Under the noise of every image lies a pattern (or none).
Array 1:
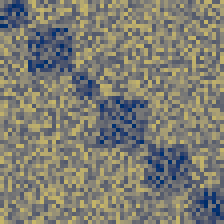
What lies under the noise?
blocks along the diagonal
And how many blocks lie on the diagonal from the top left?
6
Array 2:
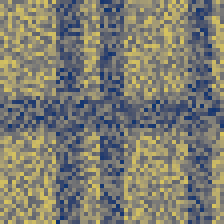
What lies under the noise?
bands of rows crossing bands of columns
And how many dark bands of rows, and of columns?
1 and 3
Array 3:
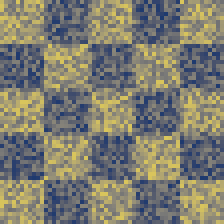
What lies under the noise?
a checkerboard
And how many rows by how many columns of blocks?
5 by 5
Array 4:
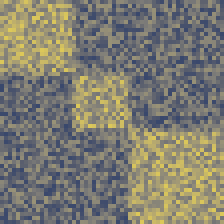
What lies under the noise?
blocks along the diagonal
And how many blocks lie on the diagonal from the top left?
3
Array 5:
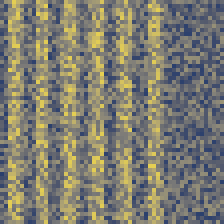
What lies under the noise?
bands of columns
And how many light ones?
6
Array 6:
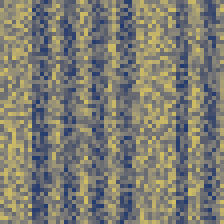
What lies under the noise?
bands of columns
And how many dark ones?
6
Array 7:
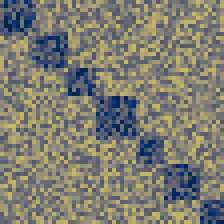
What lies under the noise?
blocks along the diagonal
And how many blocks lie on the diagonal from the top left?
7
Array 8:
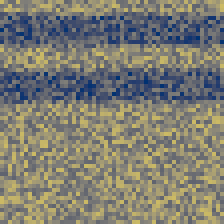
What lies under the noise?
bands of rows
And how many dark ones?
2
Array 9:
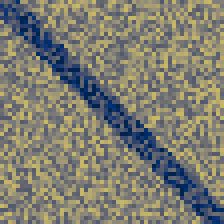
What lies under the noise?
a diagonal band
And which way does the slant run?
top left to bottom right
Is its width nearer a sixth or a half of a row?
a sixth
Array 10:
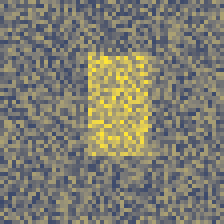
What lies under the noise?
one block
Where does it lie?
centre
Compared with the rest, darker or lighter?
lighter
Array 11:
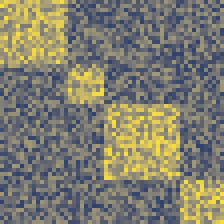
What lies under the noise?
blocks along the diagonal
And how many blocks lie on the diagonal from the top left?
4
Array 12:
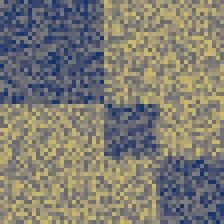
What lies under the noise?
blocks along the diagonal
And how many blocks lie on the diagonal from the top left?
3
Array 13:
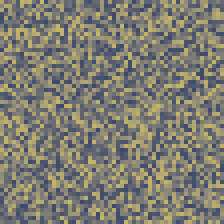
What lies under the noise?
only noise
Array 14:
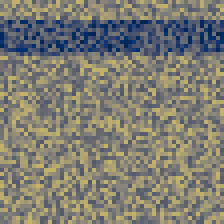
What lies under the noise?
one band of rows
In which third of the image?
top
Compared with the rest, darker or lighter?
darker
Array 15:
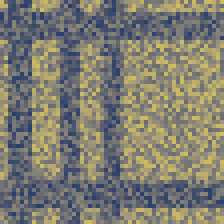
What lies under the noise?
bands of rows crossing bands of columns
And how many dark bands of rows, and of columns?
2 and 3
